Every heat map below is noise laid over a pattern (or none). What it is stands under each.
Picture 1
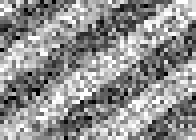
diagonal stripes
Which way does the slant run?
bottom left to top right
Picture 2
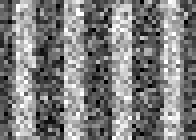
vertical stripes
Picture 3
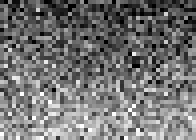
a smooth slope
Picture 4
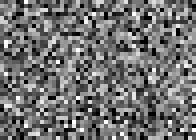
only noise
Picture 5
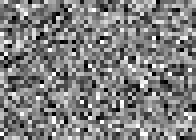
only noise
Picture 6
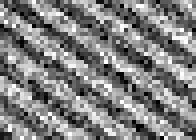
diagonal stripes
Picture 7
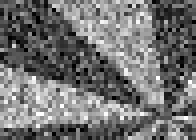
spokes from one point
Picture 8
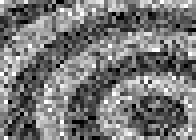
rings round one point
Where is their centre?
bottom right
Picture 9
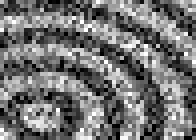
rings round one point
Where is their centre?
bottom left
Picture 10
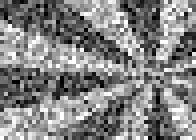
spokes from one point
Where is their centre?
middle right
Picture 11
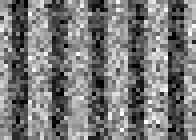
vertical stripes
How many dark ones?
5
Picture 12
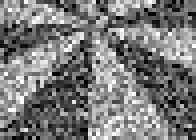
spokes from one point
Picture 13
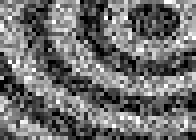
rings round one point
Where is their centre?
top right
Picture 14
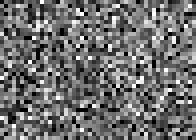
only noise
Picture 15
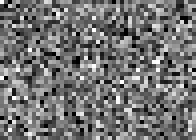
only noise
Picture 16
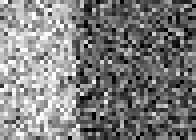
a sharp edge
